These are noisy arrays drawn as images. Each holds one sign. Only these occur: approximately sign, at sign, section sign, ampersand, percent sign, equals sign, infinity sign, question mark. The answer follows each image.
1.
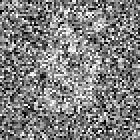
section sign
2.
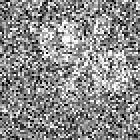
percent sign
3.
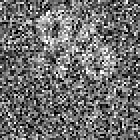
percent sign
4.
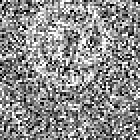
at sign
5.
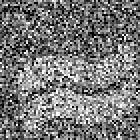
approximately sign
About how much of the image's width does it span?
nearly all
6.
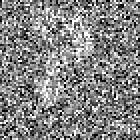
question mark
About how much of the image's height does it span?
two thirds
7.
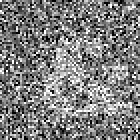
ampersand
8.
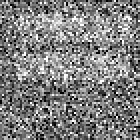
equals sign
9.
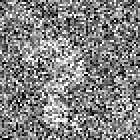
question mark
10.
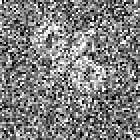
percent sign
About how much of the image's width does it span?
half
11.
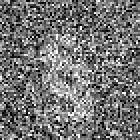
section sign
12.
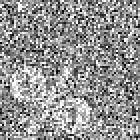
percent sign
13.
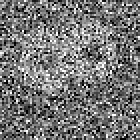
infinity sign
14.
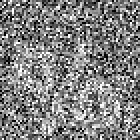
percent sign
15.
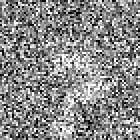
question mark
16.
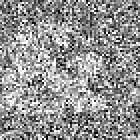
ampersand
